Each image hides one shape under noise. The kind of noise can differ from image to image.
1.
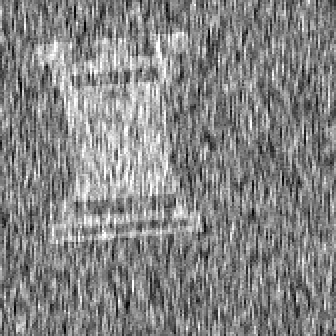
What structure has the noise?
streaked along the columns
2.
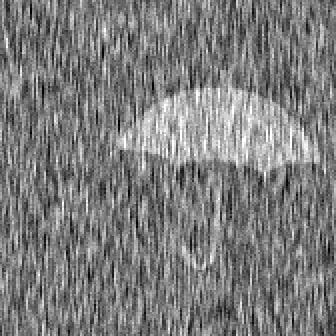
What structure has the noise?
streaked along the columns
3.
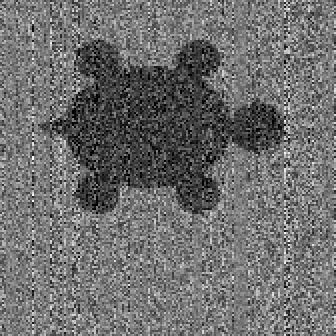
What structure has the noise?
columns of uneven size
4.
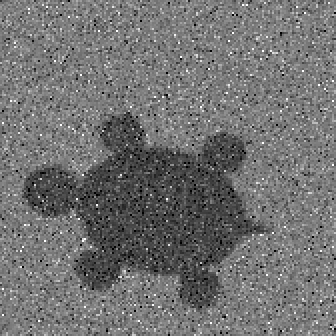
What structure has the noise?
heavy tails
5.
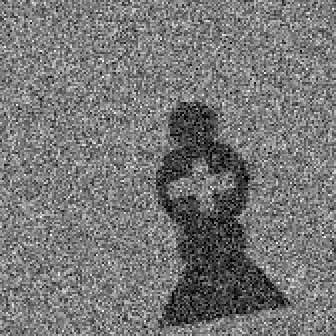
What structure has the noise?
independent entries
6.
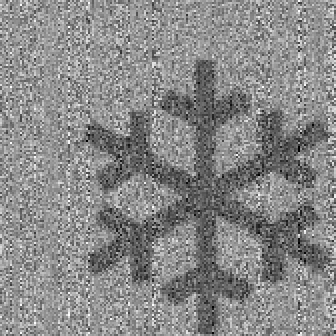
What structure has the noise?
columns of uneven size
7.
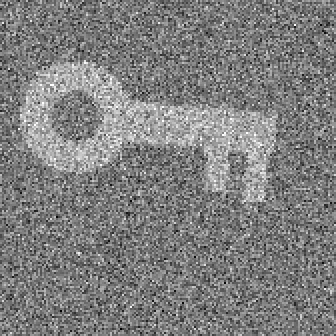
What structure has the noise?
independent entries
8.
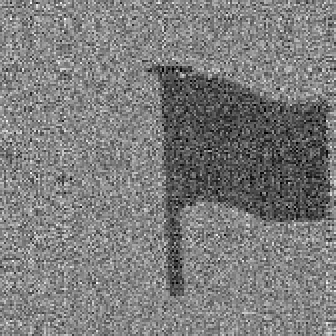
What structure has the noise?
low rank plus noise
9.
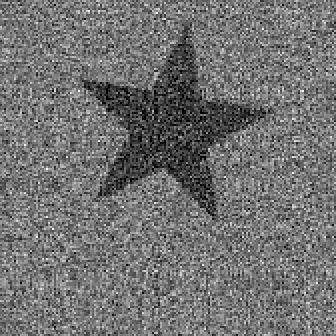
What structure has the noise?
low rank plus noise
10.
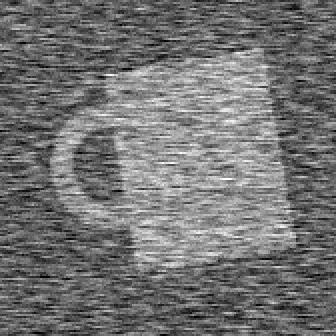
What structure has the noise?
streaked along the rows
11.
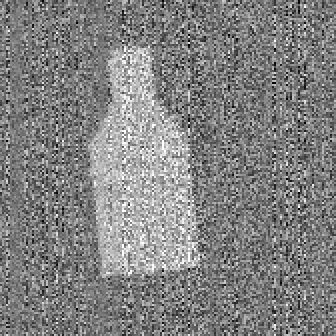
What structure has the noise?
columns of uneven size
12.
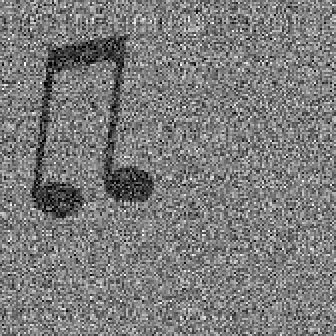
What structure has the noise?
low rank plus noise
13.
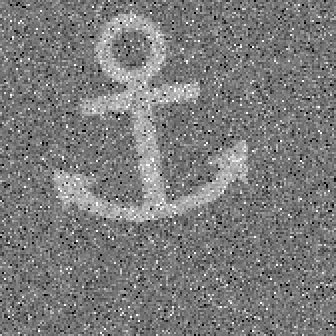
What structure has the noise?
heavy tails
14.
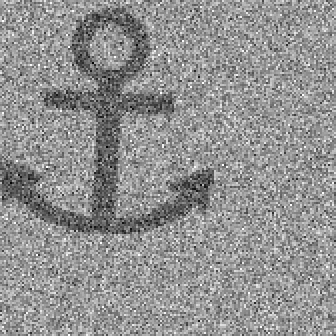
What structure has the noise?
independent entries
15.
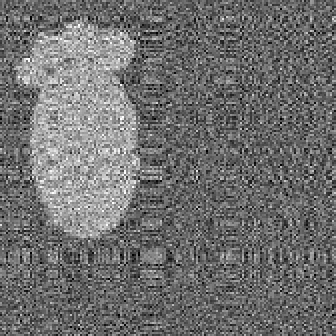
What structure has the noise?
low rank plus noise
